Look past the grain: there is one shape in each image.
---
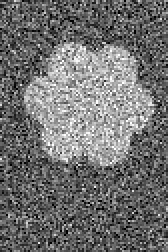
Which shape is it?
flower
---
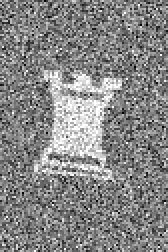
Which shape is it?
chess rook
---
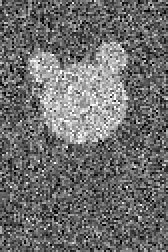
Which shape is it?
bear's head
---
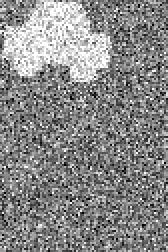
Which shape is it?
car
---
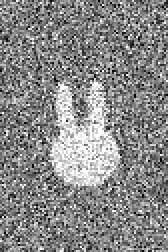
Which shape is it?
rabbit's head
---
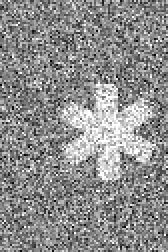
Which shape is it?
asterisk
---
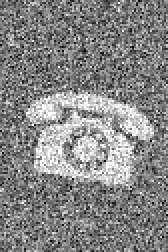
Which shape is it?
telephone
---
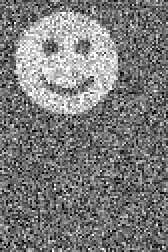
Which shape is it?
smiling face
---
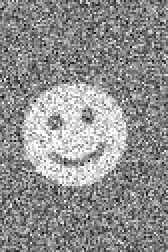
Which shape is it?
smiling face
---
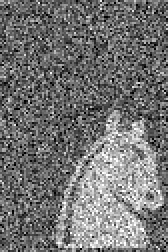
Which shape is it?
chess knight
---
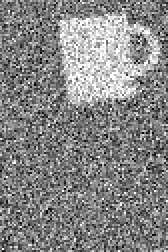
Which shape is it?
cup
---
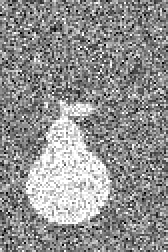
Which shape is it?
pear
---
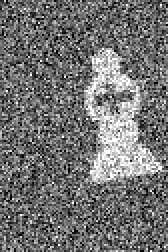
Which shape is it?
chess bishop
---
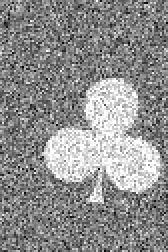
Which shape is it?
club
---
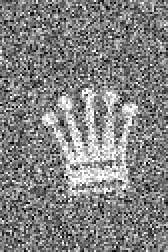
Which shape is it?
chess queen
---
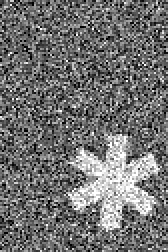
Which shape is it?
asterisk
